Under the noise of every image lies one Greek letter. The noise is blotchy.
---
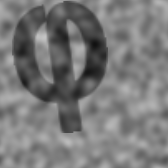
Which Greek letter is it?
phi
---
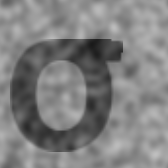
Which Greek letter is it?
sigma
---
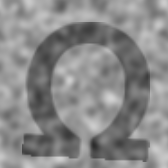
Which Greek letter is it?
omega
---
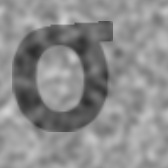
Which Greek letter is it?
sigma
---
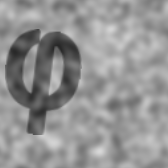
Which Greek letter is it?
phi
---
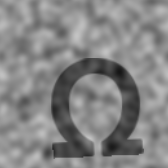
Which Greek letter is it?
omega
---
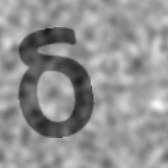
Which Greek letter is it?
delta
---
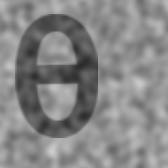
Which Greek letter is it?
theta
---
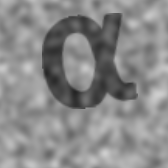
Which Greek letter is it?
alpha
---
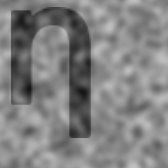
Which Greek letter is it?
eta
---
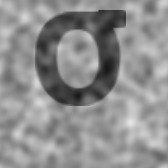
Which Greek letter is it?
sigma
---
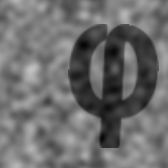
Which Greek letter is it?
phi
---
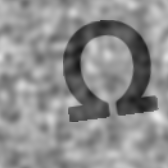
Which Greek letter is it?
omega
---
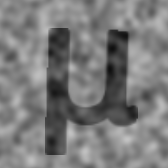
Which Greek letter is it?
mu
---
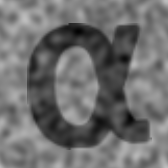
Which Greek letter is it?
alpha
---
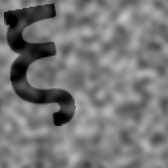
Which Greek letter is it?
xi
